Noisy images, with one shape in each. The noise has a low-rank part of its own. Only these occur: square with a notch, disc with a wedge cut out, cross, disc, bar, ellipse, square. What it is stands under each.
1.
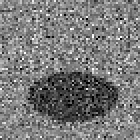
ellipse
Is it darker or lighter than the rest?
darker
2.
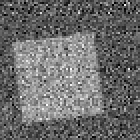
square
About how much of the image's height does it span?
two thirds
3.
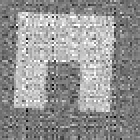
square with a notch
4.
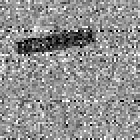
bar
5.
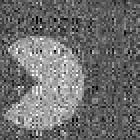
disc with a wedge cut out
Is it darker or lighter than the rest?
lighter
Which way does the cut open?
left
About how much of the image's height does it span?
two thirds
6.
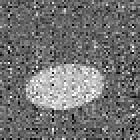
ellipse
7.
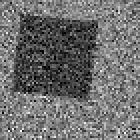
square
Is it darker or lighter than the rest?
darker
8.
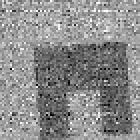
square with a notch
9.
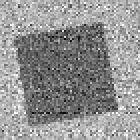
square
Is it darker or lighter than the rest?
darker
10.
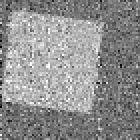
square
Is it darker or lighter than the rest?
lighter
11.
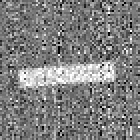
bar
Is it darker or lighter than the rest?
lighter
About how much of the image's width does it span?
two thirds
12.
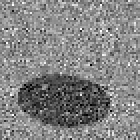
ellipse
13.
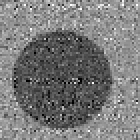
disc
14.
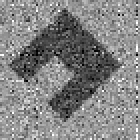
square with a notch
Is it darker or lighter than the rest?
darker
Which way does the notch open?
down and left
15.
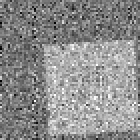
square
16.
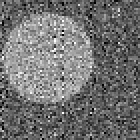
disc
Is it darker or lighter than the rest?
lighter
